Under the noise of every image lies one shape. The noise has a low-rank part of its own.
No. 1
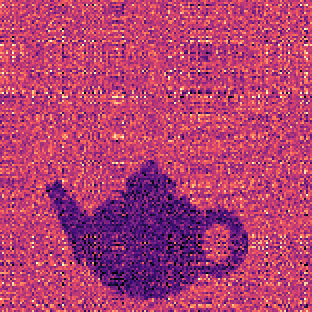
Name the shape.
teapot
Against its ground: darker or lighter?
darker
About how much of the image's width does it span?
two thirds
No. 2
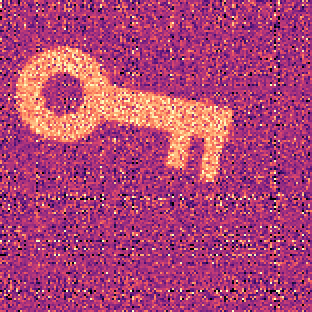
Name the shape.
key
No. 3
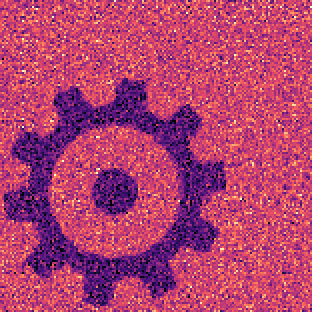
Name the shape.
gear
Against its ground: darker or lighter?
darker
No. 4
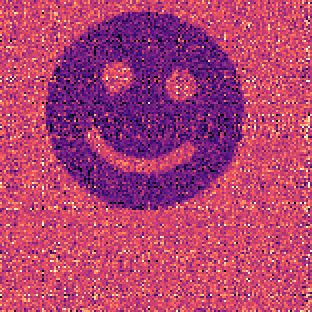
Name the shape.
smiling face
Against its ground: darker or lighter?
darker
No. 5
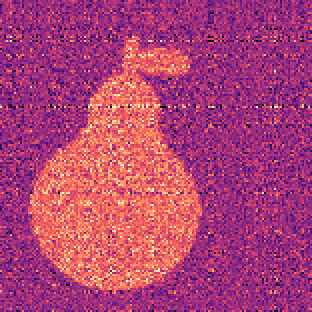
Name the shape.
pear
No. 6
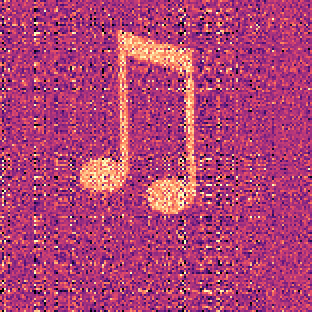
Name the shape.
pair of musical notes
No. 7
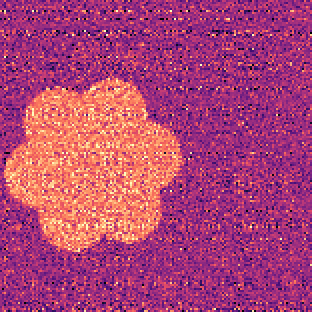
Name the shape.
flower
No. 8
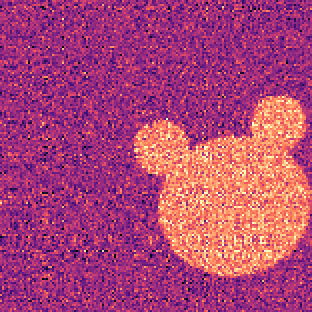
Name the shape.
bear's head
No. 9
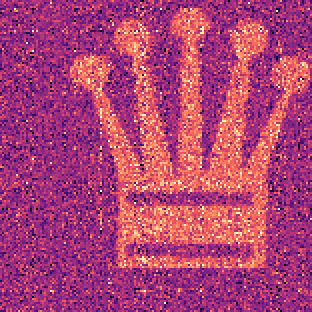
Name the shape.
chess queen
